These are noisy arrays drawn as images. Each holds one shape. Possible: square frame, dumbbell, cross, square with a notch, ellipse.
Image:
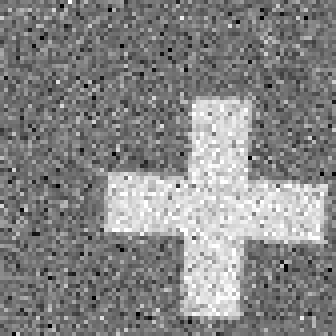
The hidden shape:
cross
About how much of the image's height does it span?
two thirds
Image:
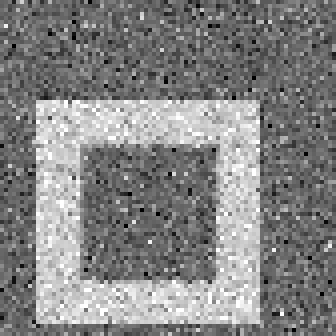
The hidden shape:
square frame
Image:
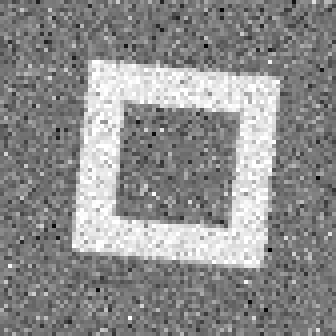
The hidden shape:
square frame
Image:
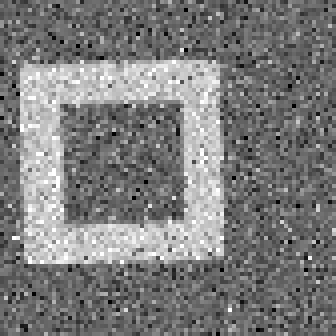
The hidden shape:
square frame
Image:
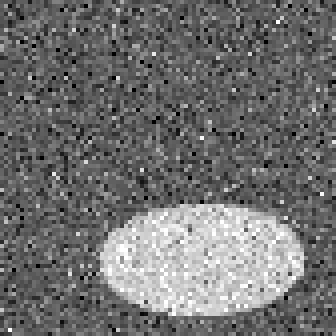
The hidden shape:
ellipse
